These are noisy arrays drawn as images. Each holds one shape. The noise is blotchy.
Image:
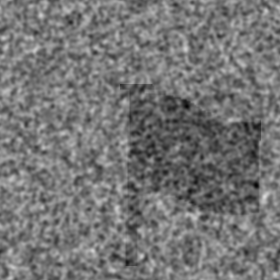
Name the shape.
flag
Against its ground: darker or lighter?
darker
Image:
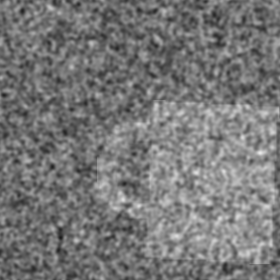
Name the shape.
cup
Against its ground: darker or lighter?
lighter
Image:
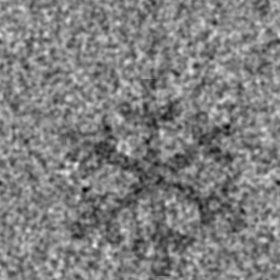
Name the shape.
snowflake
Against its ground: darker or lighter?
darker
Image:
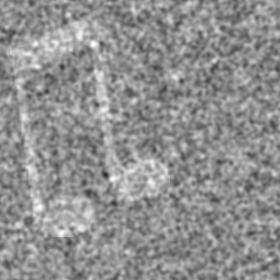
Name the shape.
pair of musical notes
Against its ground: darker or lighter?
lighter
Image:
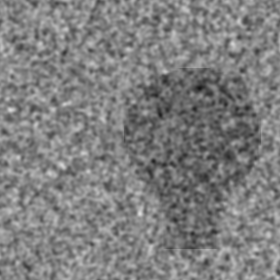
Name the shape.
light bulb
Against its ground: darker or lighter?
darker
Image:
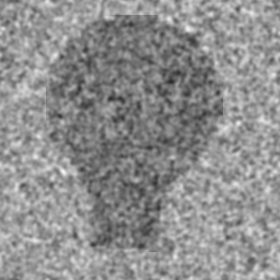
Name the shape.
light bulb
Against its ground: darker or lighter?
darker
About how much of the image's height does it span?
nearly all
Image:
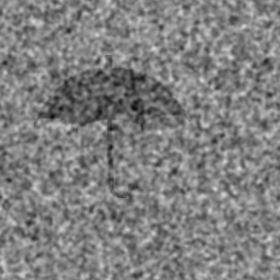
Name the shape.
umbrella
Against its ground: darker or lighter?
darker
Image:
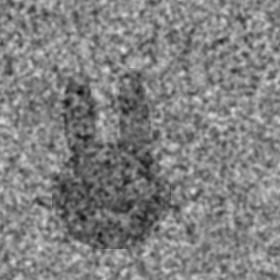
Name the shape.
rabbit's head
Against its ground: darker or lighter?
darker
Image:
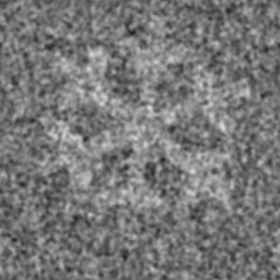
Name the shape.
snowflake
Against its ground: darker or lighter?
lighter
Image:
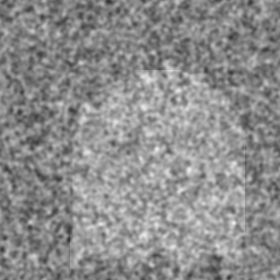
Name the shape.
ghost
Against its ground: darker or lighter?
lighter
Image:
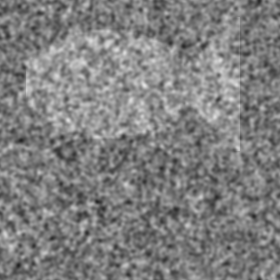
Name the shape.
fish
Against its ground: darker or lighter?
lighter
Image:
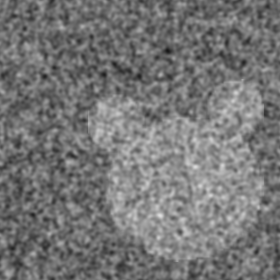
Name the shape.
bear's head
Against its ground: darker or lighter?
lighter
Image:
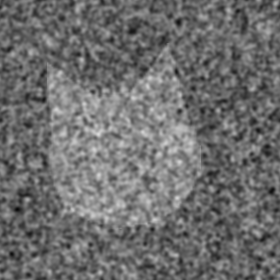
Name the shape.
cat's head
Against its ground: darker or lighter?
lighter
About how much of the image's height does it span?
two thirds
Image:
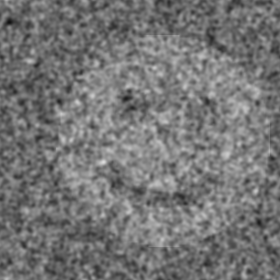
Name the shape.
smiling face
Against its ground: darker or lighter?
lighter
